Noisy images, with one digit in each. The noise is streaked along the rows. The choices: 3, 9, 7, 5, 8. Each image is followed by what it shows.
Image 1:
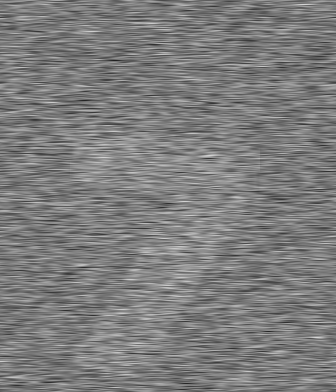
7
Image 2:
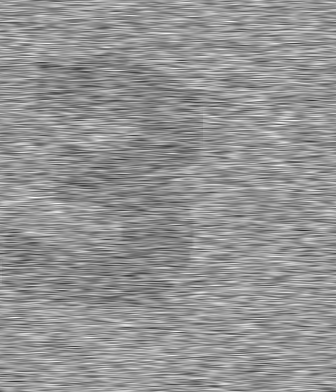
3
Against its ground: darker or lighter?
darker
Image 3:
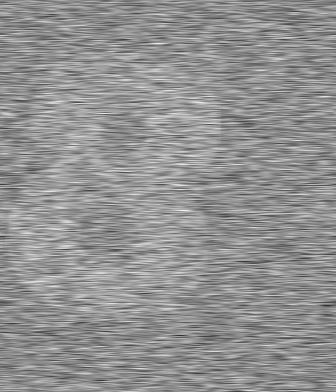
8
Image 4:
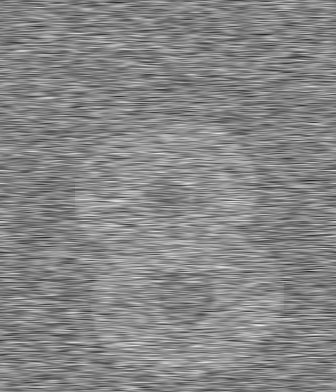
8
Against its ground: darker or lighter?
lighter
